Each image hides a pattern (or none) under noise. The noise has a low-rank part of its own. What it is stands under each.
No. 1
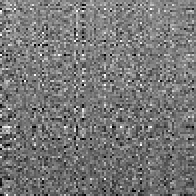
a smooth slope
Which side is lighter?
top
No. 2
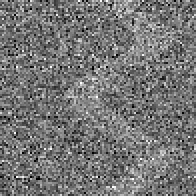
a wavy band
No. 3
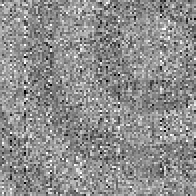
rings round one point
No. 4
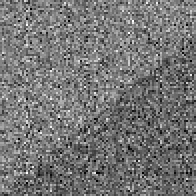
a sharp edge
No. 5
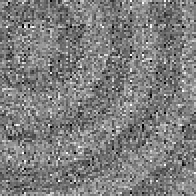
rings round one point
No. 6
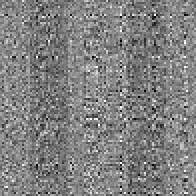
vertical stripes
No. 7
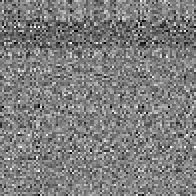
one horizontal stripe
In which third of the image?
top
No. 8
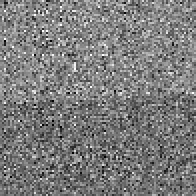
a sharp edge
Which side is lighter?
top
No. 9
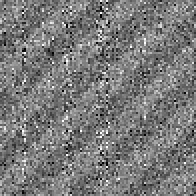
diagonal stripes
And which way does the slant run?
bottom left to top right
